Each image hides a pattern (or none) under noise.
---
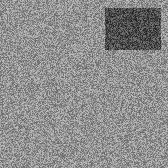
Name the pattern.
one block
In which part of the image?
top right
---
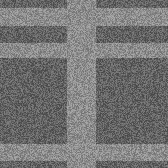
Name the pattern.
bands of rows crossing bands of columns
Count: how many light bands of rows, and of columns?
3 and 1
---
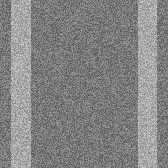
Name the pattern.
bands of columns
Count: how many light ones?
2
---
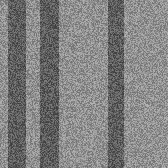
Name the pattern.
bands of columns
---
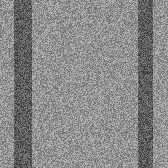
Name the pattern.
bands of columns
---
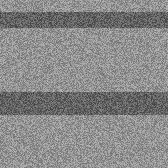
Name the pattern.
bands of rows
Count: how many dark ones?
2
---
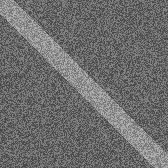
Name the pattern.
a diagonal band
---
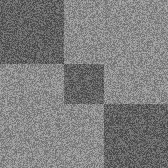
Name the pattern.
blocks along the diagonal
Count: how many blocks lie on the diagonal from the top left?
3
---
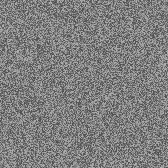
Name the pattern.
only noise
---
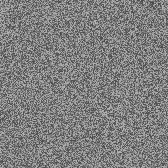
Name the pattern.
only noise
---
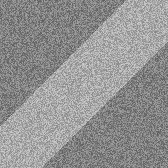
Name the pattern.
a diagonal band
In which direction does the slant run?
bottom left to top right
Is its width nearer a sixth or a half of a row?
a half
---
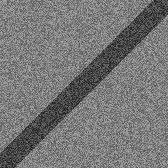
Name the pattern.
a diagonal band
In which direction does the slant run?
bottom left to top right
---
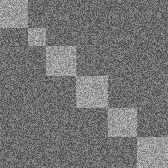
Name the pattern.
blocks along the diagonal
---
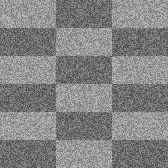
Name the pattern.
a checkerboard
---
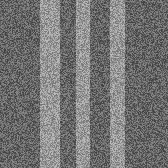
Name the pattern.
bands of columns
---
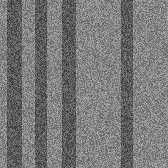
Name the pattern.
bands of columns
